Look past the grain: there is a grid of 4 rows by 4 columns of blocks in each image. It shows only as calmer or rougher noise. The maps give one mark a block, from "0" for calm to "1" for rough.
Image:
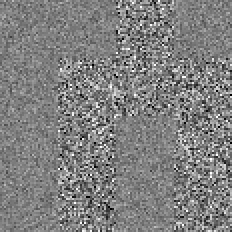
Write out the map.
0 0 1 0
0 1 1 1
0 1 0 1
0 1 0 1
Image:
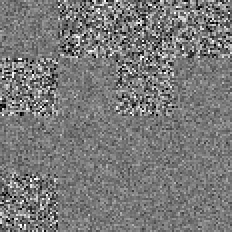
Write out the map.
0 1 1 1
1 0 1 0
0 0 0 0
1 0 0 0
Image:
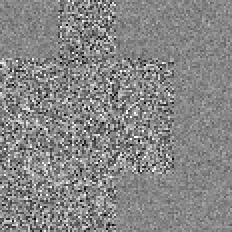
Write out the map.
0 1 0 0
1 1 1 0
1 1 1 0
1 1 0 0
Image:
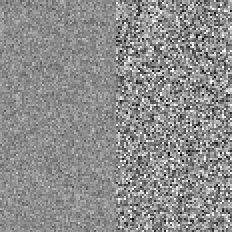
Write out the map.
0 0 1 1
0 0 1 1
0 0 1 1
0 0 1 1
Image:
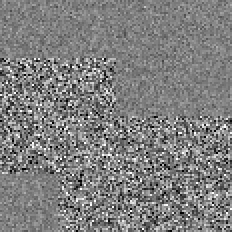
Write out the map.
0 0 0 0
1 1 0 0
1 1 1 1
0 1 1 1
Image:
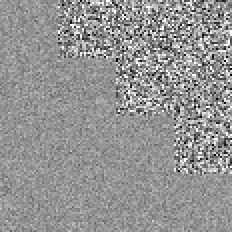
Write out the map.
0 1 1 1
0 0 1 1
0 0 0 1
0 0 0 0
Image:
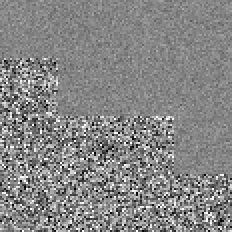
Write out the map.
0 0 0 0
1 0 0 0
1 1 1 0
1 1 1 1
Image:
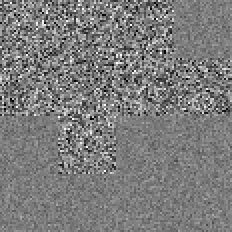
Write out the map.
1 1 1 0
1 1 1 1
0 1 0 0
0 0 0 0
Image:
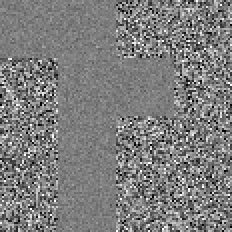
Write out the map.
0 0 1 1
1 0 0 1
1 0 1 1
1 0 1 1
